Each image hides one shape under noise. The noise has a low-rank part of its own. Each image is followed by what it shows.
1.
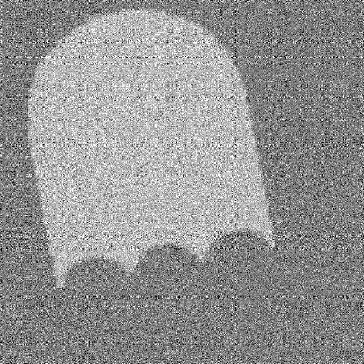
ghost
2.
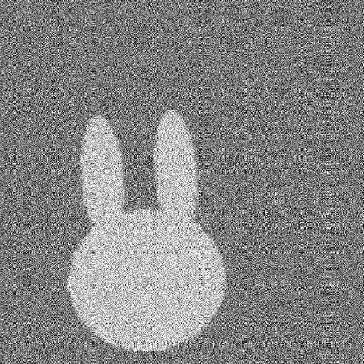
rabbit's head
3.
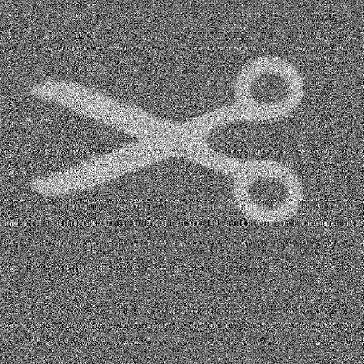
pair of scissors
